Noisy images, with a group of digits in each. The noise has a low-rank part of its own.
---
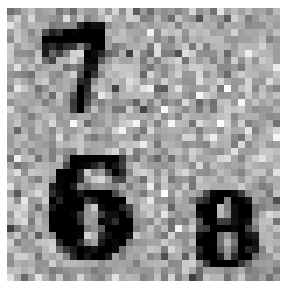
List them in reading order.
top left: 7; bottom left: 6; bottom right: 8
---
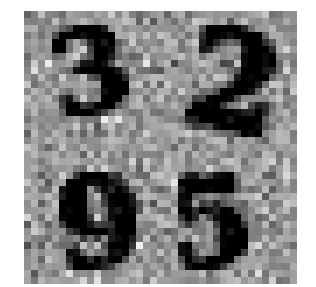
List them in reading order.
top left: 3; top right: 2; bottom left: 9; bottom right: 5
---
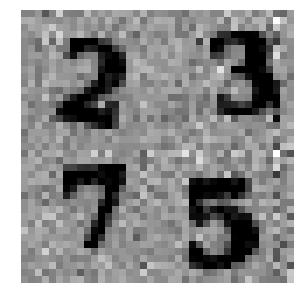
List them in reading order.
top left: 2; top right: 3; bottom left: 7; bottom right: 5
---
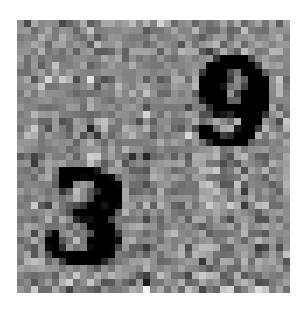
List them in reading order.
top right: 9; bottom left: 3
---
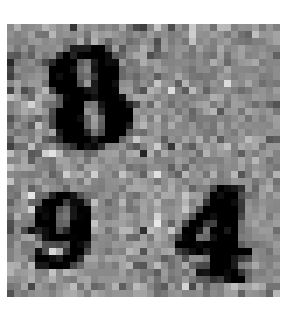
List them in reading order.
top left: 8; bottom left: 9; bottom right: 4
